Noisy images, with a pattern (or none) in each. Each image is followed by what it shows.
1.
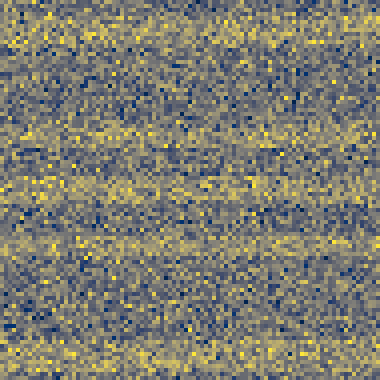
bands of rows
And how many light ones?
5
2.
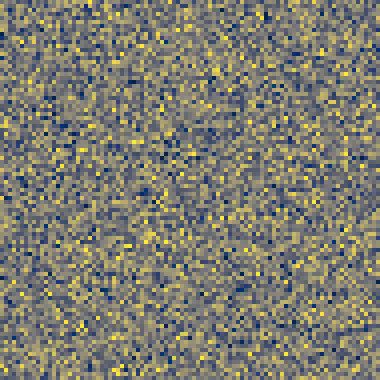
only noise
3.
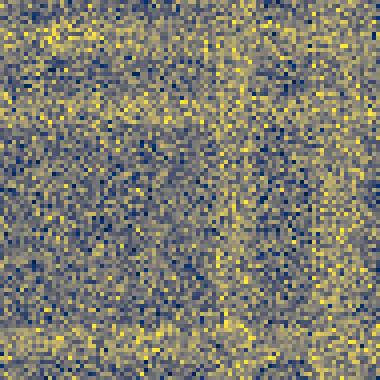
bands of rows crossing bands of columns
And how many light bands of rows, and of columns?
3 and 2
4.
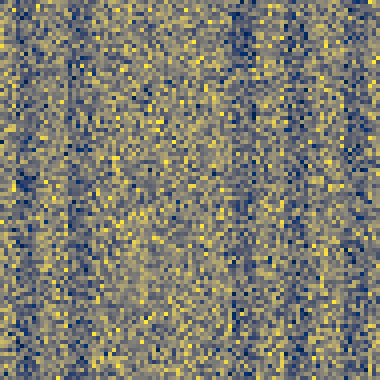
bands of columns
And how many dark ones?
5
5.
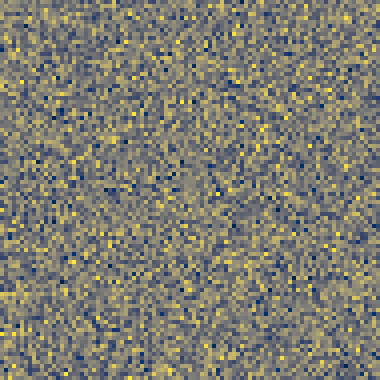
only noise
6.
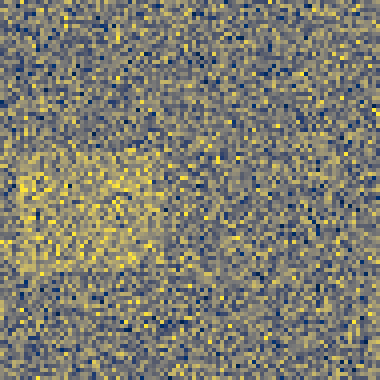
one block
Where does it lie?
middle left
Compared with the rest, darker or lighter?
lighter
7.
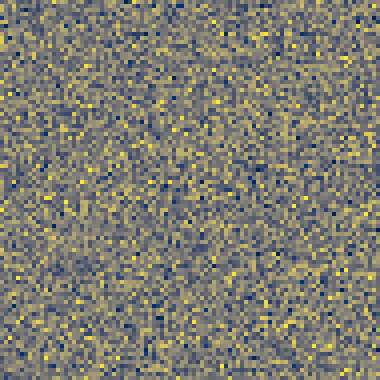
only noise
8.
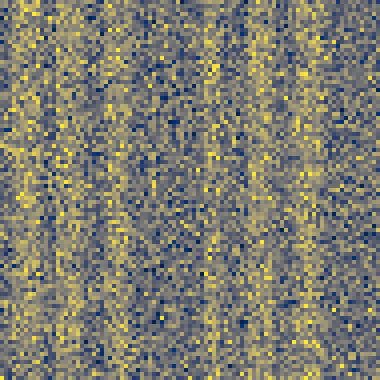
bands of columns
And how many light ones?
6
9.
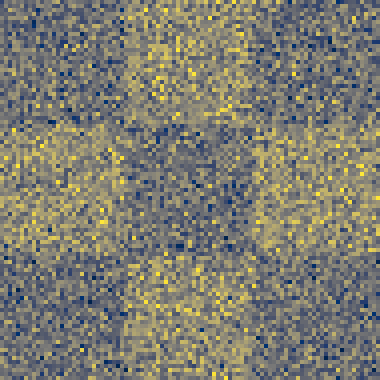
a checkerboard
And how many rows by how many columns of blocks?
3 by 3
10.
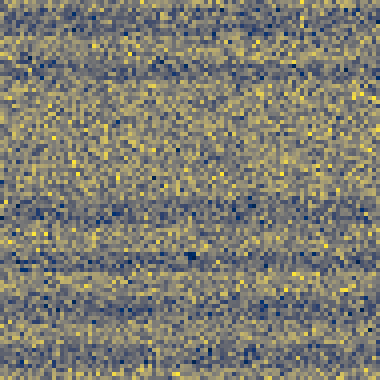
bands of rows
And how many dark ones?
6
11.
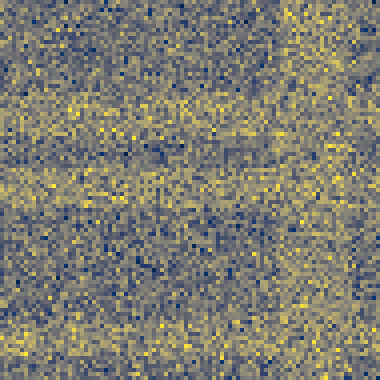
bands of rows crossing bands of columns
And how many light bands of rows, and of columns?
3 and 1
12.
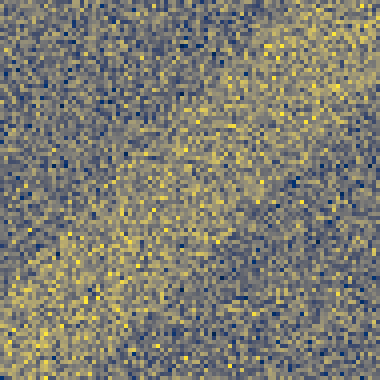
a diagonal band
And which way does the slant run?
bottom left to top right
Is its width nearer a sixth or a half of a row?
a half
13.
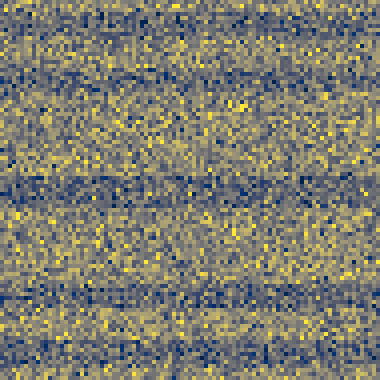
bands of rows
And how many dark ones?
5
